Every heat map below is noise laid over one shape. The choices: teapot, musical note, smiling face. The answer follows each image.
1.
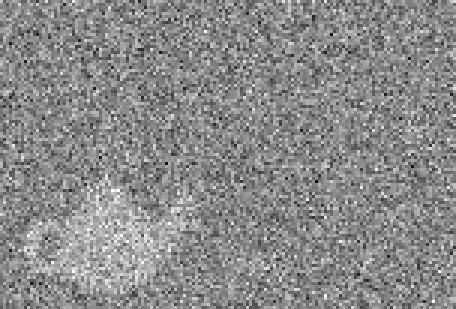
light teapot, bottom left
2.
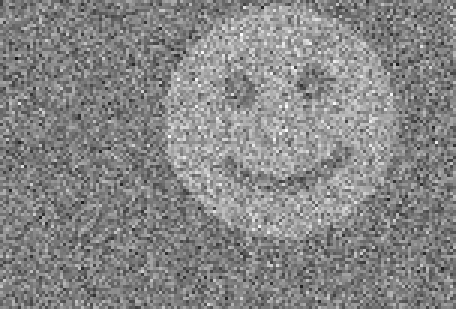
light smiling face
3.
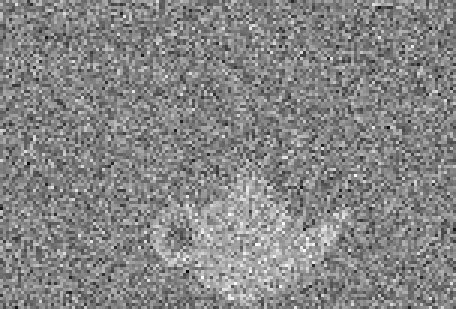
light teapot, bottom middle
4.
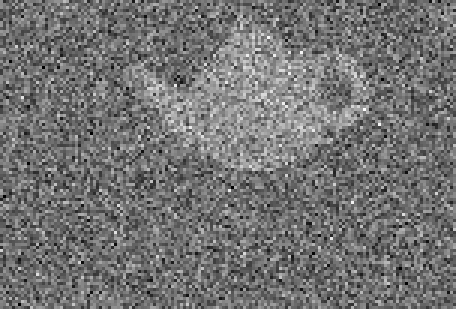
light teapot
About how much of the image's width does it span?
half
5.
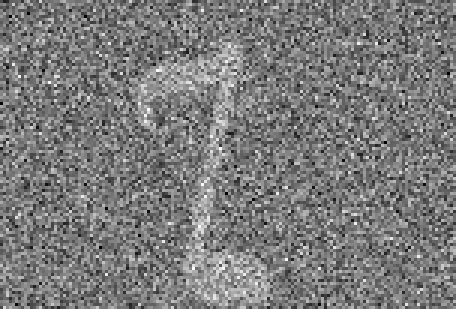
light musical note
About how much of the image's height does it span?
nearly all
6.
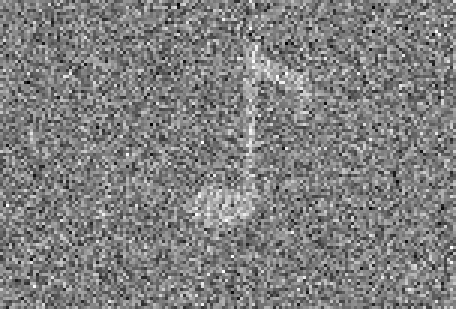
light musical note
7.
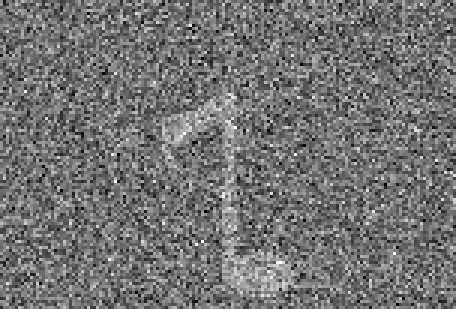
light musical note
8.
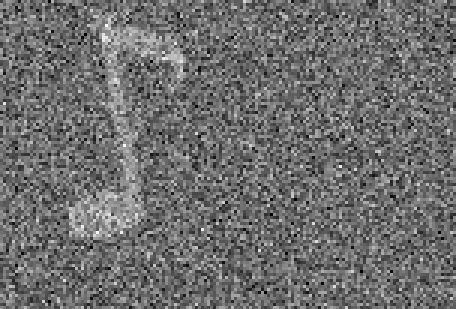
light musical note
